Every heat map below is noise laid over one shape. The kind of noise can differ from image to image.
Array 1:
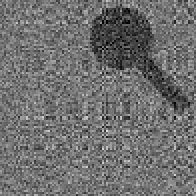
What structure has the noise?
low rank plus noise
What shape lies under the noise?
lollipop
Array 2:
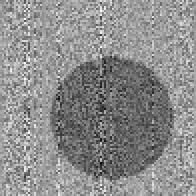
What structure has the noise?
columns of uneven size
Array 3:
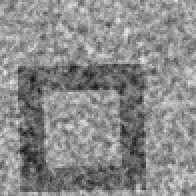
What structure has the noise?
blotchy
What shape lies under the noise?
square frame
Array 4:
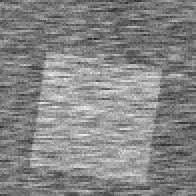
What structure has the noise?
streaked along the rows
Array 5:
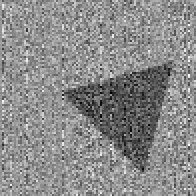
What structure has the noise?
columns of uneven size
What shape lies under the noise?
triangle
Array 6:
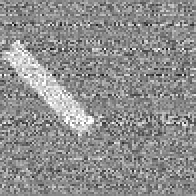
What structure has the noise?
rows of uneven size
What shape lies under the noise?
bar
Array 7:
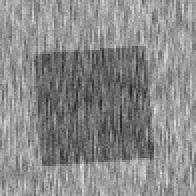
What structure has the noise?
streaked along the columns
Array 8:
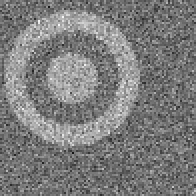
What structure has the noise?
independent entries
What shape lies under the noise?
bullseye
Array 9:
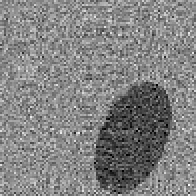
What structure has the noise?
low rank plus noise
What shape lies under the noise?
ellipse
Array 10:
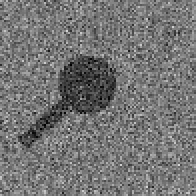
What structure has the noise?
low rank plus noise
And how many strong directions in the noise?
five to eight
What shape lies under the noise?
lollipop
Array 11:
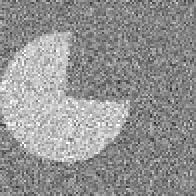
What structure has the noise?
low rank plus noise
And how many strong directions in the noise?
five to eight
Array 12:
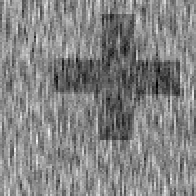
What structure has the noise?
streaked along the columns
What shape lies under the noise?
cross
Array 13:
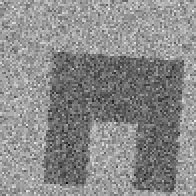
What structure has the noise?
independent entries
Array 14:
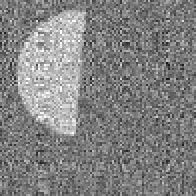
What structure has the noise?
low rank plus noise
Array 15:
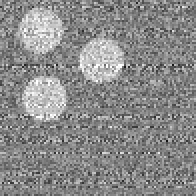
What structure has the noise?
rows of uneven size
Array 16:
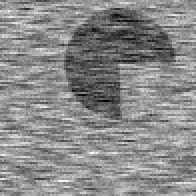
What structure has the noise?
streaked along the rows
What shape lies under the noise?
disc with a wedge cut out
